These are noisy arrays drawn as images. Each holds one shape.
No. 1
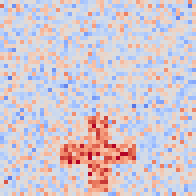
cross
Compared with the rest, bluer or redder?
redder
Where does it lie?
bottom middle
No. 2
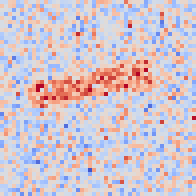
bar
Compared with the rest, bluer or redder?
redder
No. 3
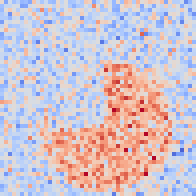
disc with a wedge cut out
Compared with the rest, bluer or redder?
redder
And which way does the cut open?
up and left
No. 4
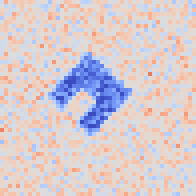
square with a notch
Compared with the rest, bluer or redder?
bluer
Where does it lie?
centre
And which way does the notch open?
down and left
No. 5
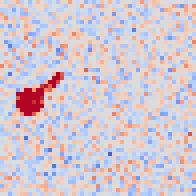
lollipop
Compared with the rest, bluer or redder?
redder
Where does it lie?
middle left
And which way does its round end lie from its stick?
down and left
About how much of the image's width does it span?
a quarter
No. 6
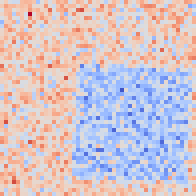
square
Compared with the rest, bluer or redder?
bluer
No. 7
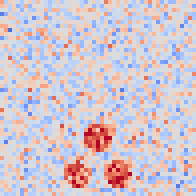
three dots
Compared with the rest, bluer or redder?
redder
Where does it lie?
bottom middle
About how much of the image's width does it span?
a third
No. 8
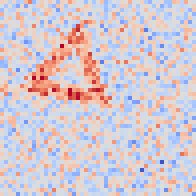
triangle frame
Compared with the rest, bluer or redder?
redder
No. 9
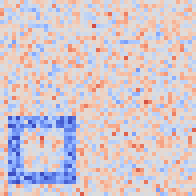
square frame
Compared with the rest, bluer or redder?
bluer
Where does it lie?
bottom left
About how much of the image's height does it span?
a third
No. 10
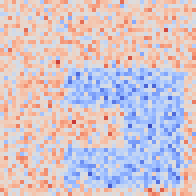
square with a notch
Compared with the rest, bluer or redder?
bluer
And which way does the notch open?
left
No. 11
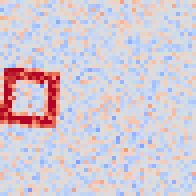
square frame
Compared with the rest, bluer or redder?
redder
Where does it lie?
middle left
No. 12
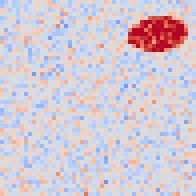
ellipse
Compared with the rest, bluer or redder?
redder
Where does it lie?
top right
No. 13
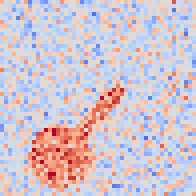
lollipop
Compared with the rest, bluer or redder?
redder
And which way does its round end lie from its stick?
down and left
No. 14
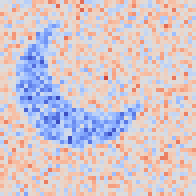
crescent
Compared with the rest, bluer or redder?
bluer
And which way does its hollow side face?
up and right
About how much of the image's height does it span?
two thirds
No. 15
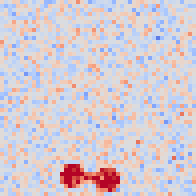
dumbbell
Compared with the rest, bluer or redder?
redder
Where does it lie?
bottom middle
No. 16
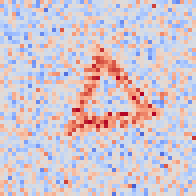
triangle frame
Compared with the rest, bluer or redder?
redder
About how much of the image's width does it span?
half
